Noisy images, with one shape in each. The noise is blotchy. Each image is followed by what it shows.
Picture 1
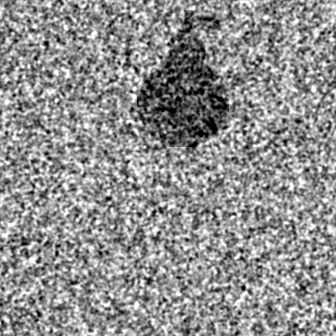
dark pear, top middle
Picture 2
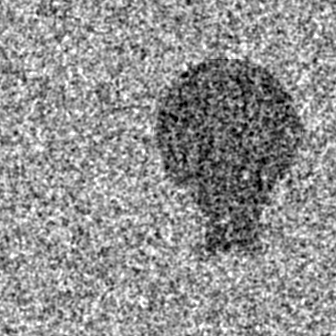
dark light bulb
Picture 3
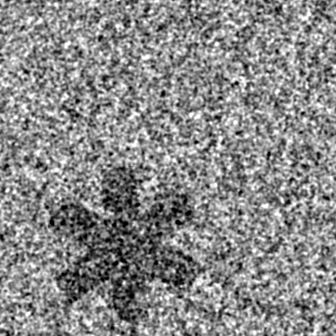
dark asterisk
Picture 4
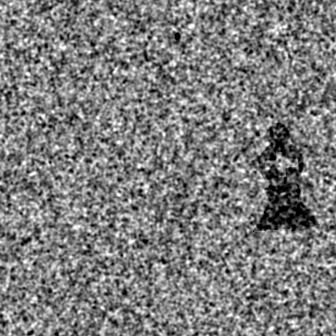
dark chess bishop, middle right
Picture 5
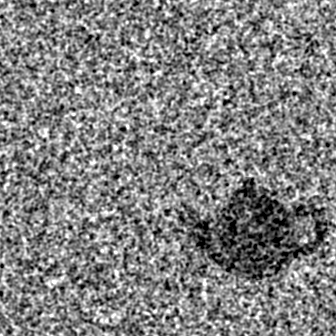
dark teapot
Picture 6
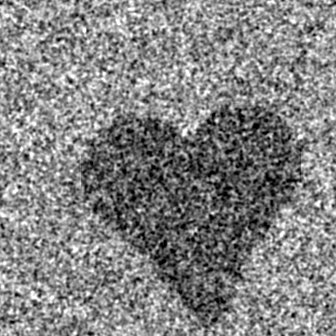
dark heart
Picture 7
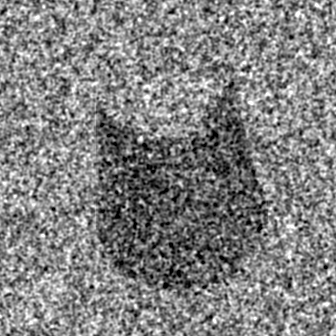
dark cat's head
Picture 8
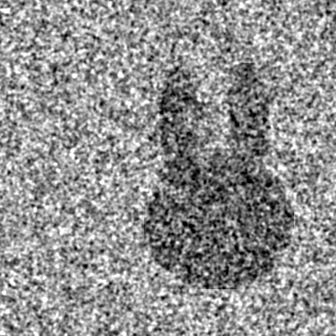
dark rabbit's head
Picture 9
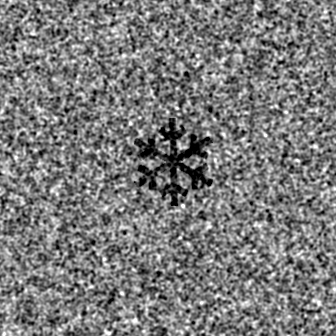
dark snowflake, centre
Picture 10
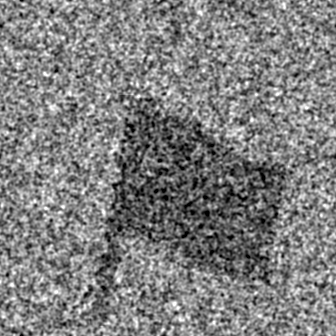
dark flag
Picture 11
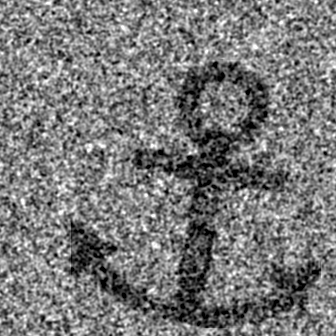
dark anchor
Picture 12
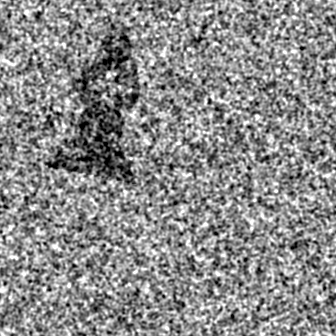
dark chess bishop
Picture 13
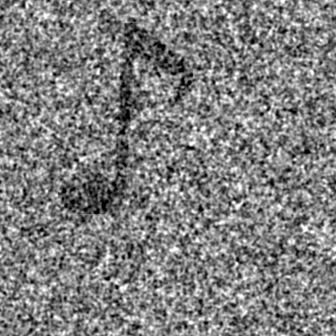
dark musical note
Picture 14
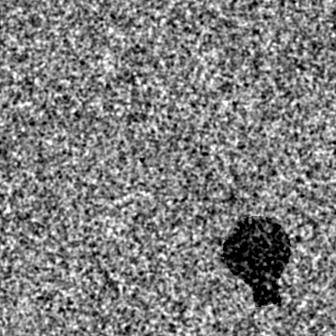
dark light bulb, bottom right
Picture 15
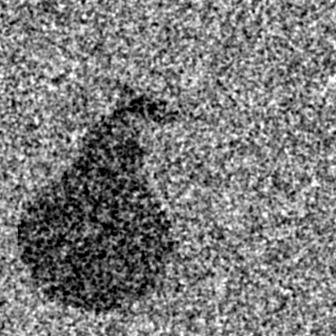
dark pear
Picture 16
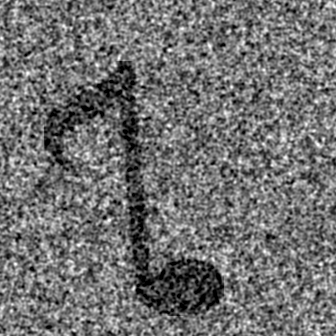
dark musical note
